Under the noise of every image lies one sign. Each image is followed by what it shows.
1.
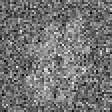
hash sign
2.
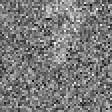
question mark
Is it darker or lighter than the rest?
lighter
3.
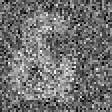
ampersand
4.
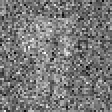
pilcrow
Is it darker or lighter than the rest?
lighter
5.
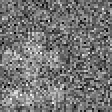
plus-minus sign
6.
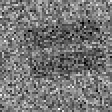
equals sign
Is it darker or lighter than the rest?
darker
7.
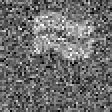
approximately sign
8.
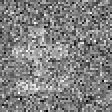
plus-minus sign
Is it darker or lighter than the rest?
lighter
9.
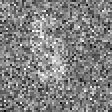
section sign
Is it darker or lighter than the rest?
lighter
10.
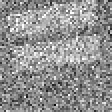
equals sign
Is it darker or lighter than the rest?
lighter
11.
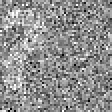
question mark
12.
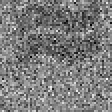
approximately sign
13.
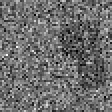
pilcrow
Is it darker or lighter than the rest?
darker
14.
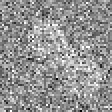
percent sign
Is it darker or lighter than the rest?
lighter
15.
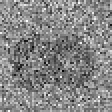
infinity sign
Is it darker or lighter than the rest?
darker
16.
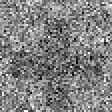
plus sign
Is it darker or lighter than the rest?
darker
